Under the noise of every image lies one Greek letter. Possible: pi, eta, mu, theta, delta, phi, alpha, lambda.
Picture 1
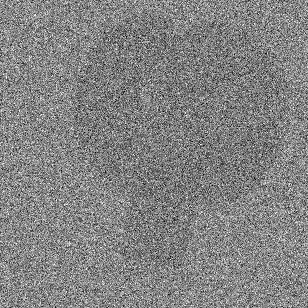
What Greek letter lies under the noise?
phi
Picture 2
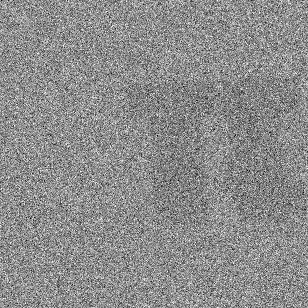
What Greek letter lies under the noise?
pi
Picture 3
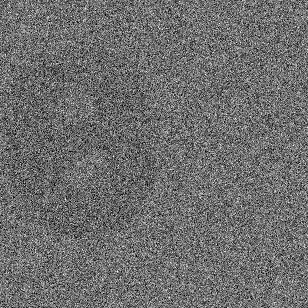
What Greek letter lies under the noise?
theta
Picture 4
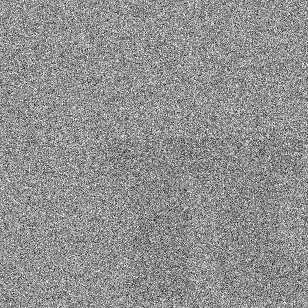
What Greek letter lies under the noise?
pi
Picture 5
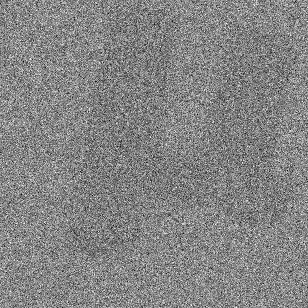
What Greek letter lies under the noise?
mu
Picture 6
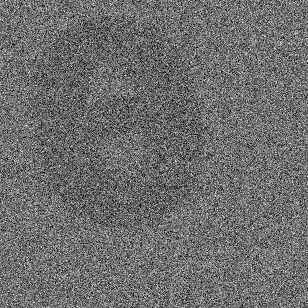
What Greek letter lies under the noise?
theta
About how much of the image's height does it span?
two thirds
